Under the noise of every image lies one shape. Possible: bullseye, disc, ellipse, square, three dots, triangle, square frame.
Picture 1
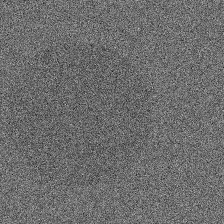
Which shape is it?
disc
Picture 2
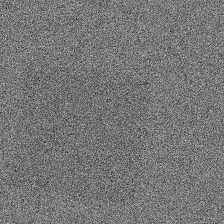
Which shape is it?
square
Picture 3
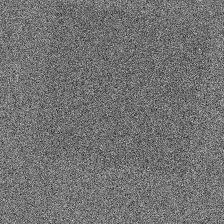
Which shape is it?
square
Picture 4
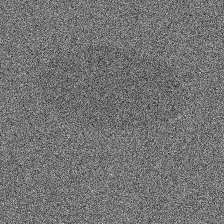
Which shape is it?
ellipse
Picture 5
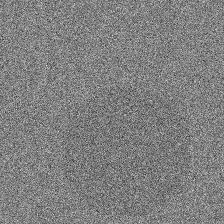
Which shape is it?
disc
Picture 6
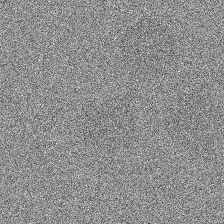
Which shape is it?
three dots
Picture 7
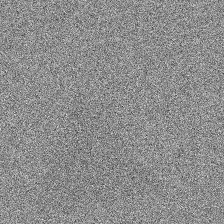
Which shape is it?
triangle
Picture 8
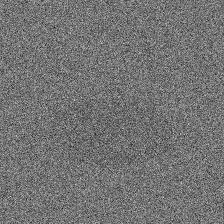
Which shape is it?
ellipse
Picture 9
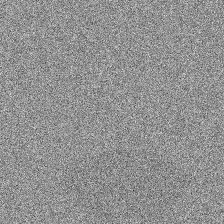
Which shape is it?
ellipse
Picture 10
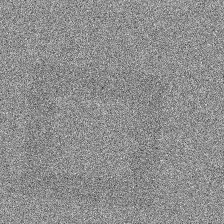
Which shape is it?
square frame
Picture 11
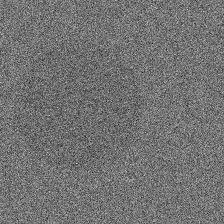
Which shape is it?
disc
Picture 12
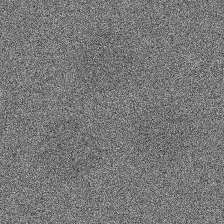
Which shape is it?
three dots
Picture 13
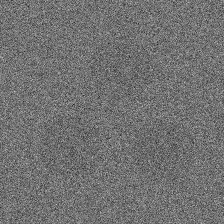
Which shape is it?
three dots
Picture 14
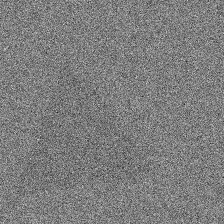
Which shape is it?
triangle
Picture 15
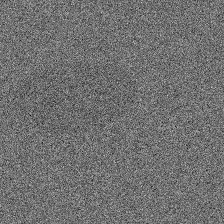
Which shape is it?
ellipse
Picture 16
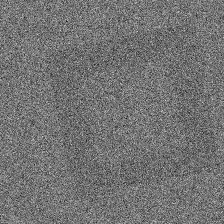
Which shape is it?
square frame
